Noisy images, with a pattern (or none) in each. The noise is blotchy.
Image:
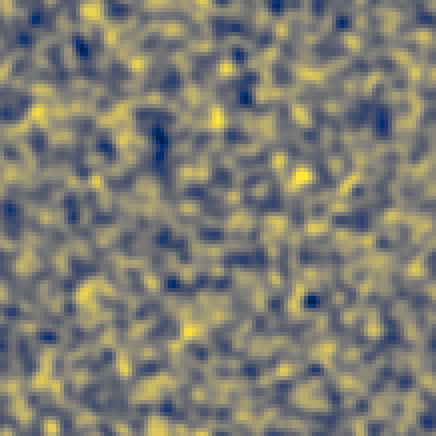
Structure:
only noise
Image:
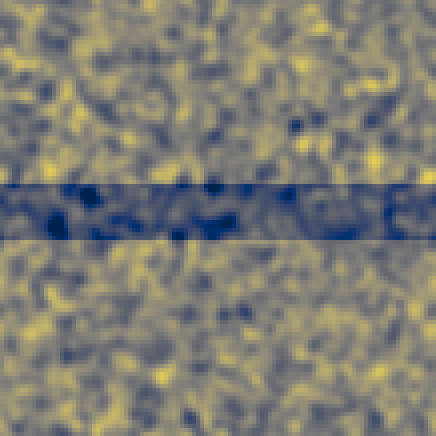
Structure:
one horizontal stripe
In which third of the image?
middle
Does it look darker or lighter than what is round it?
darker
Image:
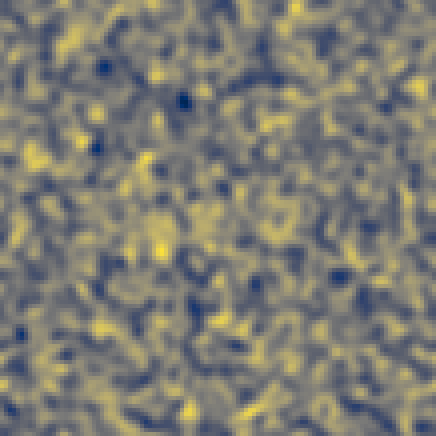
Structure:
only noise
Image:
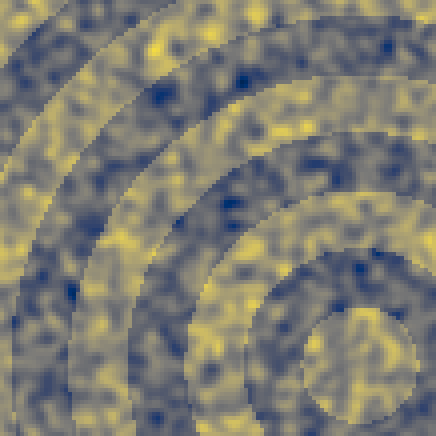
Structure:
rings round one point
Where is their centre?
bottom right
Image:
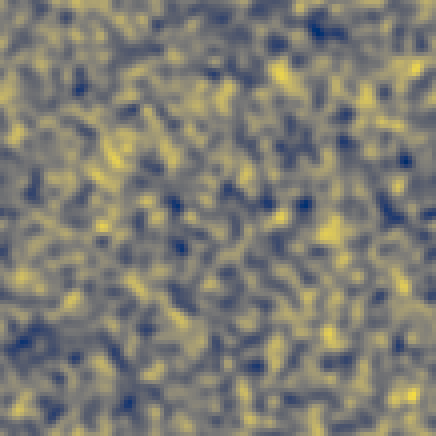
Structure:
only noise
